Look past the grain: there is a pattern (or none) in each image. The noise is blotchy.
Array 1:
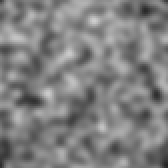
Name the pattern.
only noise
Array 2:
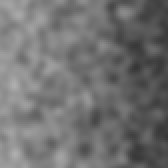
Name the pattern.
a smooth slope
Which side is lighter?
left
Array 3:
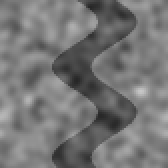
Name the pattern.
a wavy band
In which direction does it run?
top to bottom
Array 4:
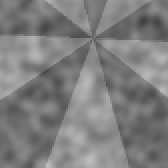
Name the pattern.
spokes from one point
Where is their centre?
top middle
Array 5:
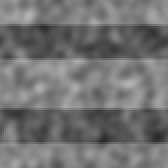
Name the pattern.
horizontal stripes
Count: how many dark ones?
2
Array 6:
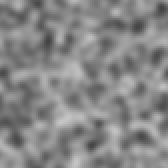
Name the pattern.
only noise
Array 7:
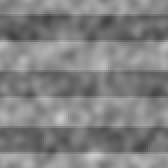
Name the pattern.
horizontal stripes
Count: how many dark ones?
3
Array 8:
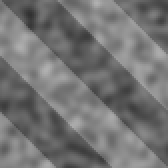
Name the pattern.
diagonal stripes
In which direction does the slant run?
top left to bottom right
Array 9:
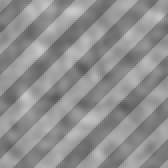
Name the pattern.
diagonal stripes
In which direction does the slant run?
bottom left to top right
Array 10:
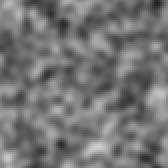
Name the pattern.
only noise
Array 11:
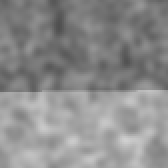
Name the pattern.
a sharp edge
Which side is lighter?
bottom
